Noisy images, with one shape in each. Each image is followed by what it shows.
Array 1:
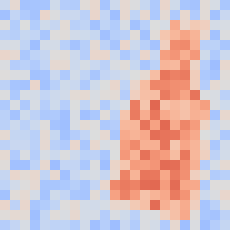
red bottle
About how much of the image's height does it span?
nearly all
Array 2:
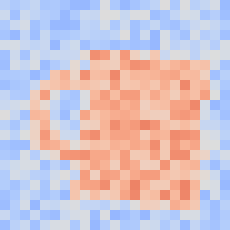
red cup
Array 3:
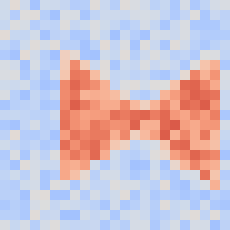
red bow tie
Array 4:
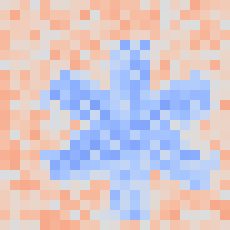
blue asterisk
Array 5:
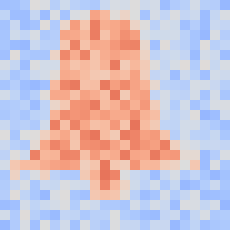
red bell
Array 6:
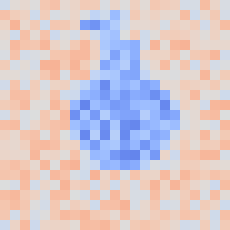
blue pear
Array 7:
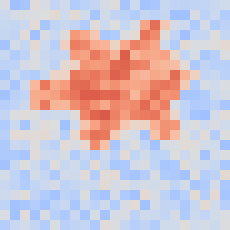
red turtle
